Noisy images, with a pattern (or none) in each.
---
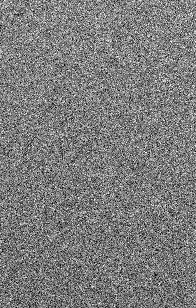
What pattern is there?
a smooth slope
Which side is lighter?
top
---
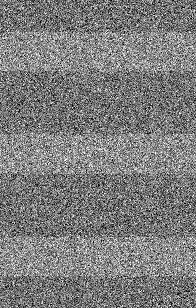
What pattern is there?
horizontal stripes
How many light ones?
3
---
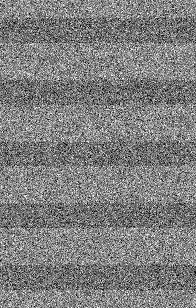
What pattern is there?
horizontal stripes
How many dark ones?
5
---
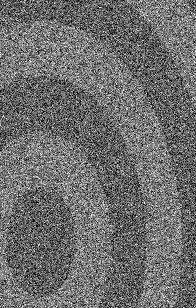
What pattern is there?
rings round one point
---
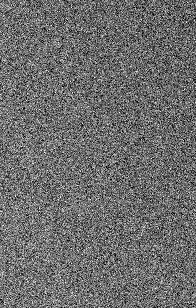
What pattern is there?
a smooth slope
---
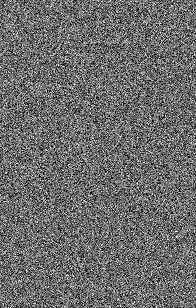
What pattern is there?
only noise
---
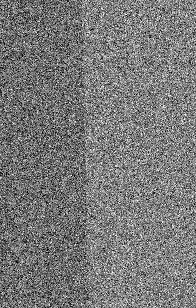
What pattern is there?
a sharp edge
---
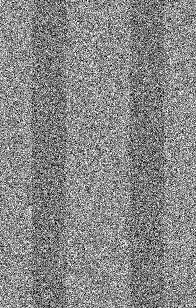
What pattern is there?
vertical stripes
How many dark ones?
2
